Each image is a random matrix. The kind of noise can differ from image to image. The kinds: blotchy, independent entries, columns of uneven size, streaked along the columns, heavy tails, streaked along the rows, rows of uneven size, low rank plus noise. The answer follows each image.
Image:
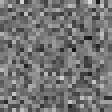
low rank plus noise
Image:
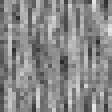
streaked along the columns
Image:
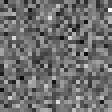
independent entries
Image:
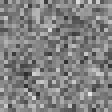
independent entries
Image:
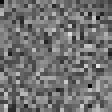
independent entries
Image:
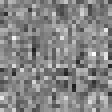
low rank plus noise
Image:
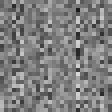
columns of uneven size
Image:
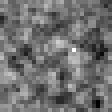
blotchy
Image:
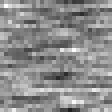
streaked along the rows
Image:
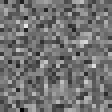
independent entries
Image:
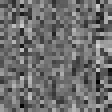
columns of uneven size
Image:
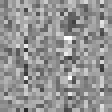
columns of uneven size
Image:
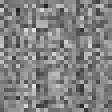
low rank plus noise
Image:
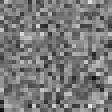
low rank plus noise
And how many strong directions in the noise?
five to eight
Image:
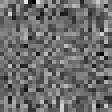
low rank plus noise
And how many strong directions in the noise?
three or four
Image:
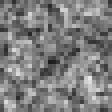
blotchy
